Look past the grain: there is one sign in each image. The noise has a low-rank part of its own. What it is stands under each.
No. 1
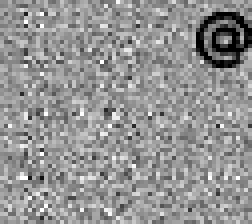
at sign
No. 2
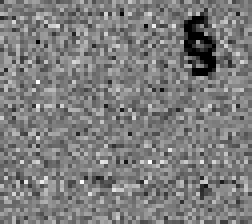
section sign
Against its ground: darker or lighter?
darker
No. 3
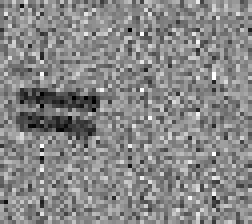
equals sign
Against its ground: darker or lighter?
darker
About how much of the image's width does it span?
a third
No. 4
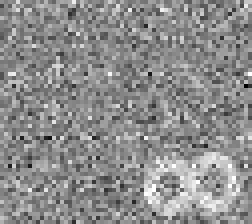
infinity sign
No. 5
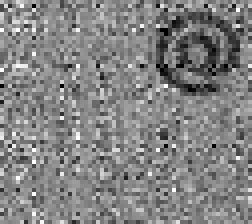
at sign
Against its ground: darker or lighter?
darker
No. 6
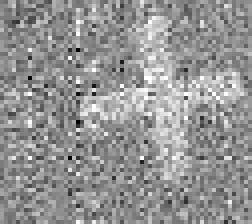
plus sign
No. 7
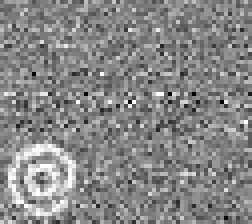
at sign
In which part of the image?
bottom left
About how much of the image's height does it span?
a third
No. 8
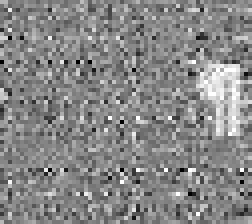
pilcrow
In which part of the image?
middle right
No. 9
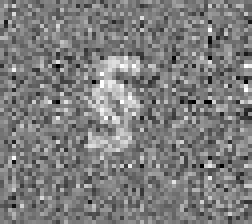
section sign
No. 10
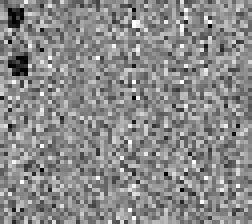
colon
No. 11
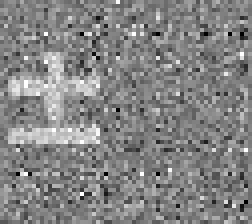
plus-minus sign
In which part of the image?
middle left
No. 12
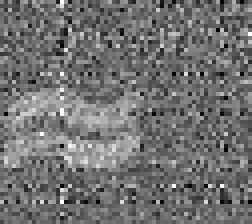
approximately sign
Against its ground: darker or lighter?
lighter
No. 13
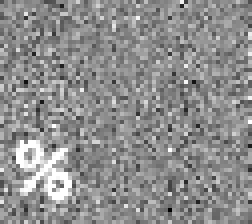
percent sign
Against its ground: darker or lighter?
lighter
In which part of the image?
bottom left
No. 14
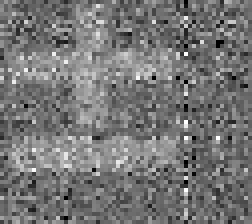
plus-minus sign
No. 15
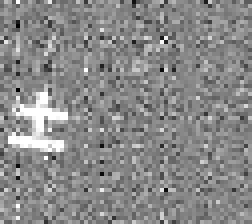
plus-minus sign
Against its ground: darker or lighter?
lighter
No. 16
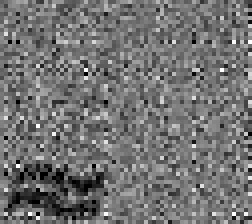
approximately sign
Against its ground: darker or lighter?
darker
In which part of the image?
bottom left
